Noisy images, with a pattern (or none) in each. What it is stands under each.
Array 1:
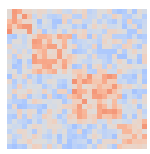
blocks along the diagonal
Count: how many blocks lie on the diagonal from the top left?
4
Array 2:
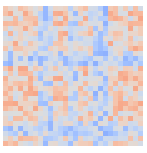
bands of rows crossing bands of columns
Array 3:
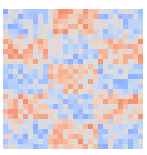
a checkerboard
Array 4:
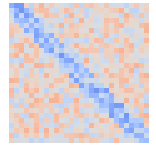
a diagonal band
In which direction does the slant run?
top left to bottom right
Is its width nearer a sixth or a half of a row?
a sixth
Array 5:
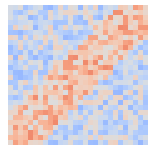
a diagonal band
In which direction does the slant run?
bottom left to top right
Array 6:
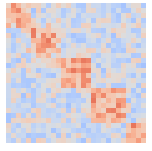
blocks along the diagonal
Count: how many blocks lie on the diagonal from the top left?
5
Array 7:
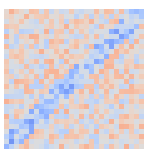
a diagonal band
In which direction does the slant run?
bottom left to top right
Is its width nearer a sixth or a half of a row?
a sixth
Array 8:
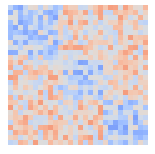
blocks along the diagonal
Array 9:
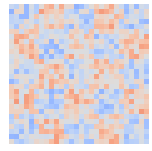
a checkerboard
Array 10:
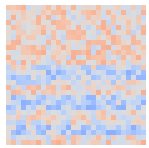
bands of rows
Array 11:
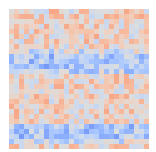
bands of rows
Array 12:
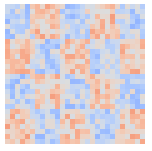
a checkerboard
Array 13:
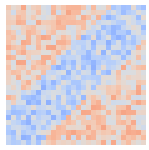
a diagonal band
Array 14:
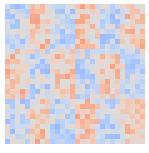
a checkerboard
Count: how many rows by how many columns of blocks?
3 by 6
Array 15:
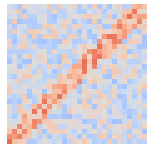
a diagonal band
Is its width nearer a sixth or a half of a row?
a sixth
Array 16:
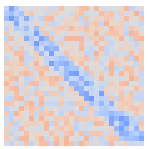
a diagonal band
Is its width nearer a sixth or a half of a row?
a sixth
